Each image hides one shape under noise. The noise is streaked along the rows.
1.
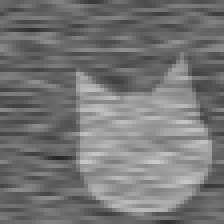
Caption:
light cat's head
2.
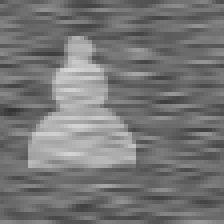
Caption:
light chess pawn
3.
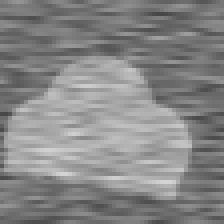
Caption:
light cloud
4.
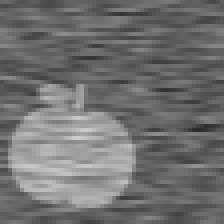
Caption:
light apple
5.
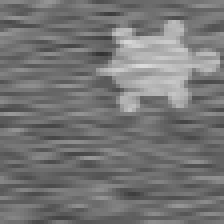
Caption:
light turtle
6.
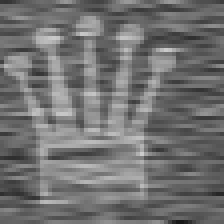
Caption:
light chess queen
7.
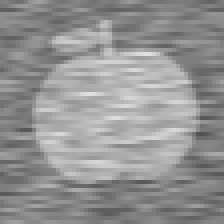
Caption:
light apple
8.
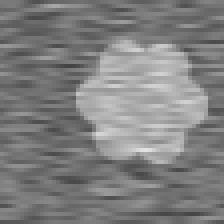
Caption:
light flower
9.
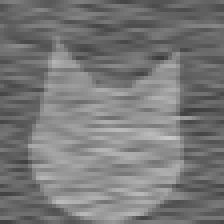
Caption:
light cat's head
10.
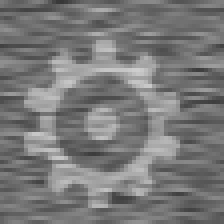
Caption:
light gear
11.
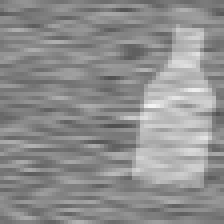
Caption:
light bottle
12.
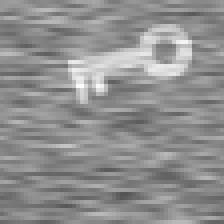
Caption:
light key
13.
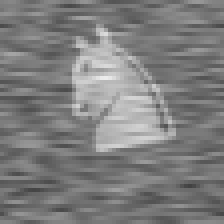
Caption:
light chess knight
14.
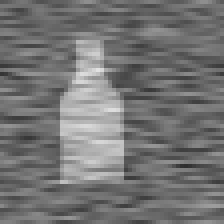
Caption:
light bottle
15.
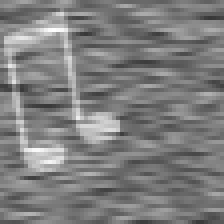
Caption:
light pair of musical notes
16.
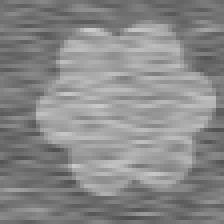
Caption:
light flower
